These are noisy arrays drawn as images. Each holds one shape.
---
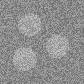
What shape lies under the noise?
three dots
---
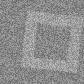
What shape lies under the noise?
square frame
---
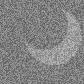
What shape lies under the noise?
crescent
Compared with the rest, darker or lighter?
lighter
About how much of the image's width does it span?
two thirds
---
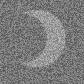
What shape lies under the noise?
crescent
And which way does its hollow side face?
left
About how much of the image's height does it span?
two thirds
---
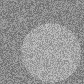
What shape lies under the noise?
disc
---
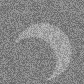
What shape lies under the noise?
crescent
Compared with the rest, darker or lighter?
lighter
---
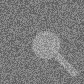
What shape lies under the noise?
lollipop
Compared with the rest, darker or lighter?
lighter
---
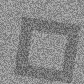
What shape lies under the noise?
square frame
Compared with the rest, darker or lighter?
darker
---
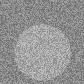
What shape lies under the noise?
disc
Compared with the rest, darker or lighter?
lighter
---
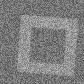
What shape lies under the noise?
square frame
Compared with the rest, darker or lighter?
lighter
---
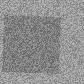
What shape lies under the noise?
square
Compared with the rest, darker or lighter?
darker
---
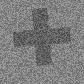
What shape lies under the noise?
cross
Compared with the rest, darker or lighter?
darker
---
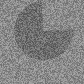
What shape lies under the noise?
disc with a wedge cut out
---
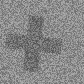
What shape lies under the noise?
cross
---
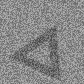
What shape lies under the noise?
triangle frame
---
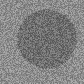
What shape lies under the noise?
disc
